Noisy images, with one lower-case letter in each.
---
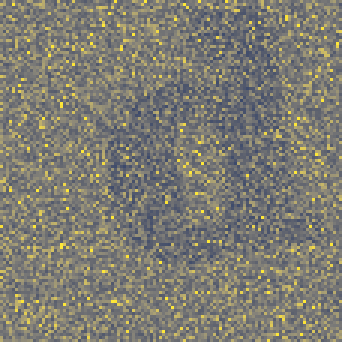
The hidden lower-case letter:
d
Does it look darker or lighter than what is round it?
darker
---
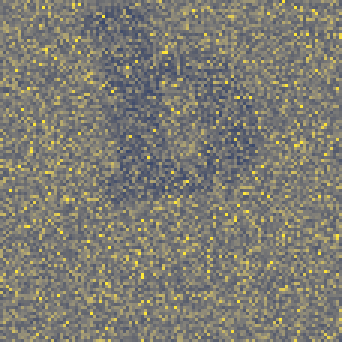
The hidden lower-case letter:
b
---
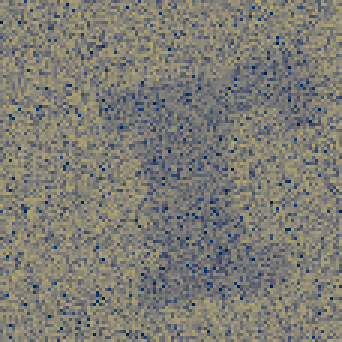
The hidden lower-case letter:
r
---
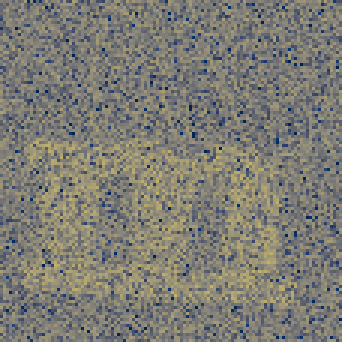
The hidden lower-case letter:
m
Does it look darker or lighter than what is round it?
lighter
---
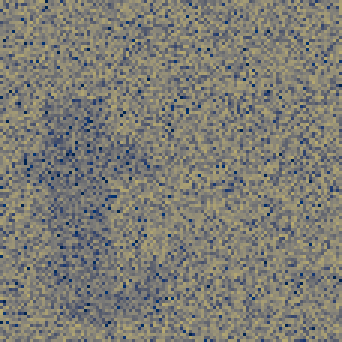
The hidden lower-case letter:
t
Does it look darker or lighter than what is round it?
darker
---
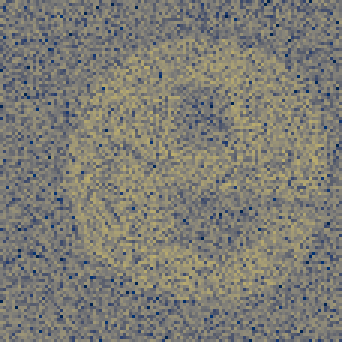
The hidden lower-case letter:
e
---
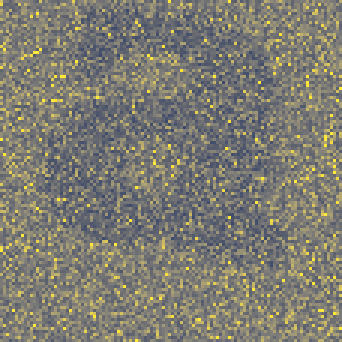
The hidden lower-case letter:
a
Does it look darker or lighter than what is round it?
darker
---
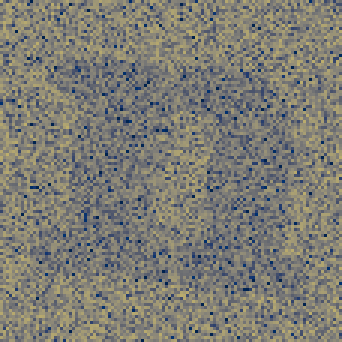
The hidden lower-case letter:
n
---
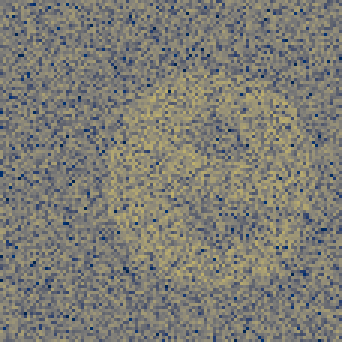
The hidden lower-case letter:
e
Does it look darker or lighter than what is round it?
lighter
